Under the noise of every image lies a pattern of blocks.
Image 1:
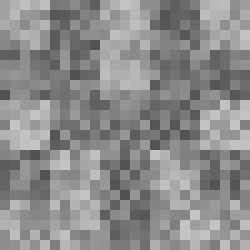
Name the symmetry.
left and right mirror each other
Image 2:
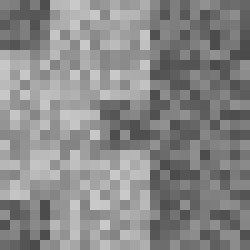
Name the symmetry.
top and bottom mirror each other
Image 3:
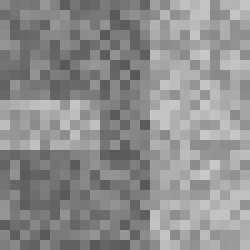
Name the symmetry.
top and bottom mirror each other
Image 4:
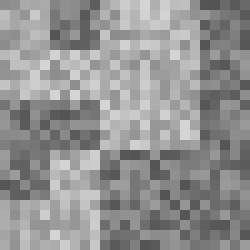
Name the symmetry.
no symmetry
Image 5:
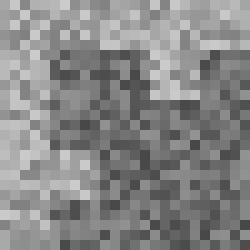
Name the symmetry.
mirrored about the diagonal from the top left
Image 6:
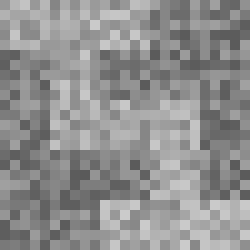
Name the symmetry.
the same after a half turn
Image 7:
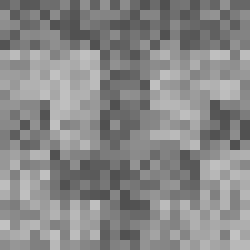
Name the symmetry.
left and right mirror each other
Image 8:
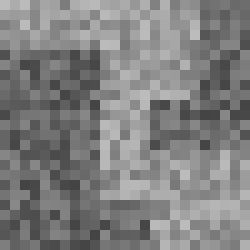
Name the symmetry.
no symmetry
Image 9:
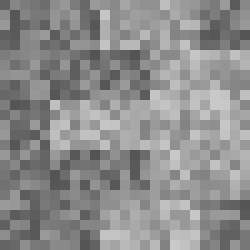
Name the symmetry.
top and bottom mirror each other
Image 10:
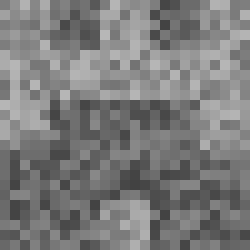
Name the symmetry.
left and right mirror each other
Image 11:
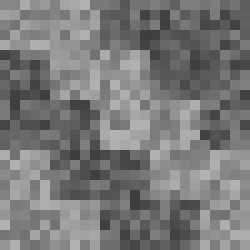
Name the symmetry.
mirrored about the diagonal from the bottom left
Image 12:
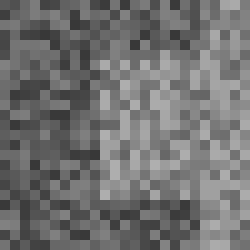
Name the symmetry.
top and bottom mirror each other
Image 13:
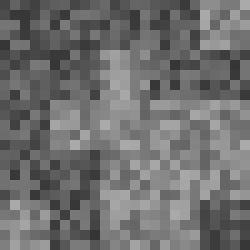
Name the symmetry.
mirrored about the diagonal from the top left
